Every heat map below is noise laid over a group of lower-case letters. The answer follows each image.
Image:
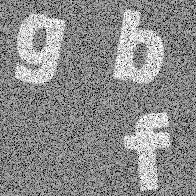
top left: g; top right: b; bottom right: f
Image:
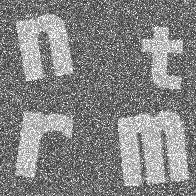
top left: n; top right: t; bottom left: r; bottom right: m
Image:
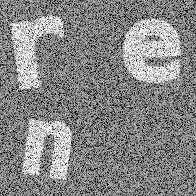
top left: r; top right: e; bottom left: n
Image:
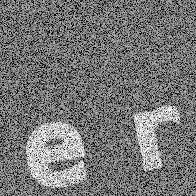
bottom left: e; bottom right: r
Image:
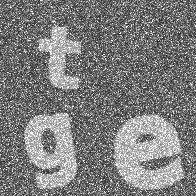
top left: t; bottom left: g; bottom right: e
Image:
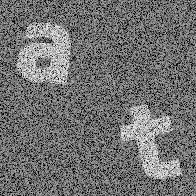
top left: a; bottom right: t
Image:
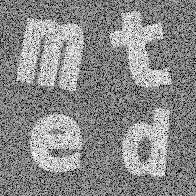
top left: m; top right: t; bottom left: e; bottom right: d
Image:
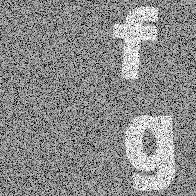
top right: f; bottom right: g
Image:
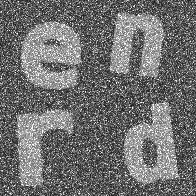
top left: e; top right: n; bottom left: r; bottom right: d
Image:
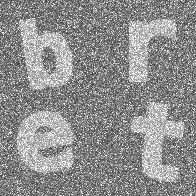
top left: b; top right: r; bottom left: e; bottom right: t
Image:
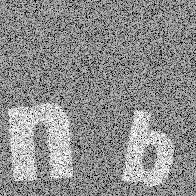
bottom left: n; bottom right: b
